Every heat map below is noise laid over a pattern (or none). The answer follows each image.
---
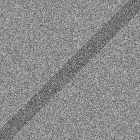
a diagonal band
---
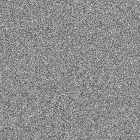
only noise
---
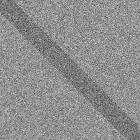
a diagonal band
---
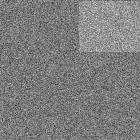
one block
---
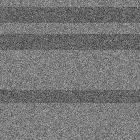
bands of rows
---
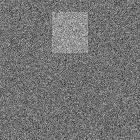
one block
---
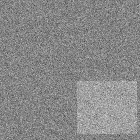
one block
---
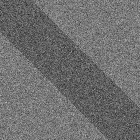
a diagonal band
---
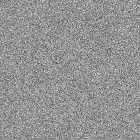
only noise
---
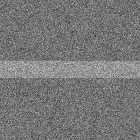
one band of rows
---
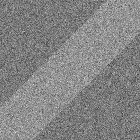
a diagonal band
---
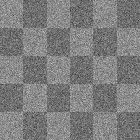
a checkerboard
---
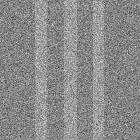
bands of columns
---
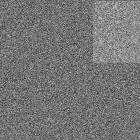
one block
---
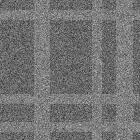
bands of rows crossing bands of columns
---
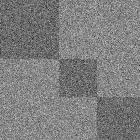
blocks along the diagonal
